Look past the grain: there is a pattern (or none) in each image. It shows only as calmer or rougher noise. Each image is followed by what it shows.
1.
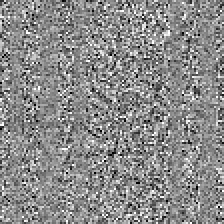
bands of columns
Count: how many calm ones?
5
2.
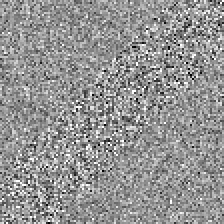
a diagonal band
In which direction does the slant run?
bottom left to top right
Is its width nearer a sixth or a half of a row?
a half
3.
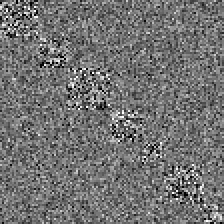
blocks along the diagonal
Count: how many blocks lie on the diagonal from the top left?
7
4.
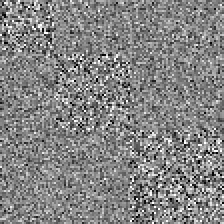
blocks along the diagonal
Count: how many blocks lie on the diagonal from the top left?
3
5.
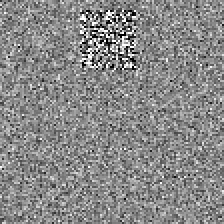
one block
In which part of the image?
top middle
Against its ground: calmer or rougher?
rougher
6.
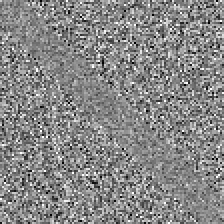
a diagonal band
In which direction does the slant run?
top left to bottom right
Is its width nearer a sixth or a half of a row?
a sixth
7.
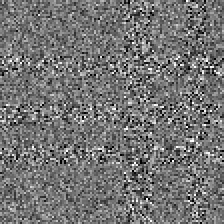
bands of rows crossing bands of columns
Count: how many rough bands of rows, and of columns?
3 and 2
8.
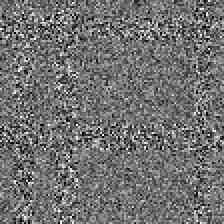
bands of rows crossing bands of columns
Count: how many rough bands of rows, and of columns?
2 and 3
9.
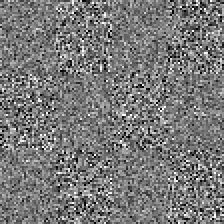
a checkerboard
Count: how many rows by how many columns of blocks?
3 by 4
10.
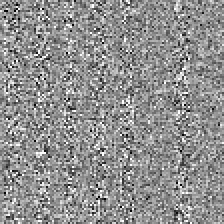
bands of columns
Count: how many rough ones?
6
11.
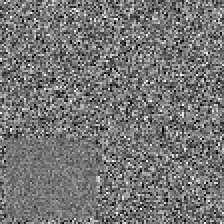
one block
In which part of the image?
bottom left
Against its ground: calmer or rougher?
calmer
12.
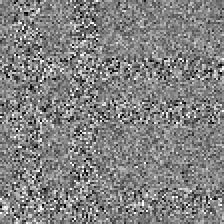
bands of rows crossing bands of columns
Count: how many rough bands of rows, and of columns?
3 and 2
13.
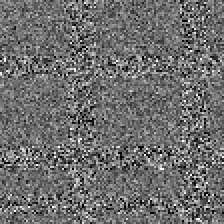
bands of rows crossing bands of columns
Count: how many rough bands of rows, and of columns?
3 and 2
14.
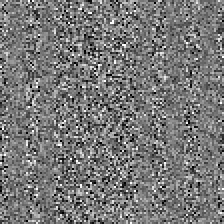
bands of columns
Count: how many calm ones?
5
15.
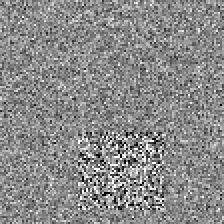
one block
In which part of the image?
bottom middle
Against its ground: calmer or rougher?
rougher
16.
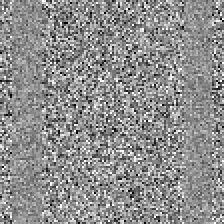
bands of columns
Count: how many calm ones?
2
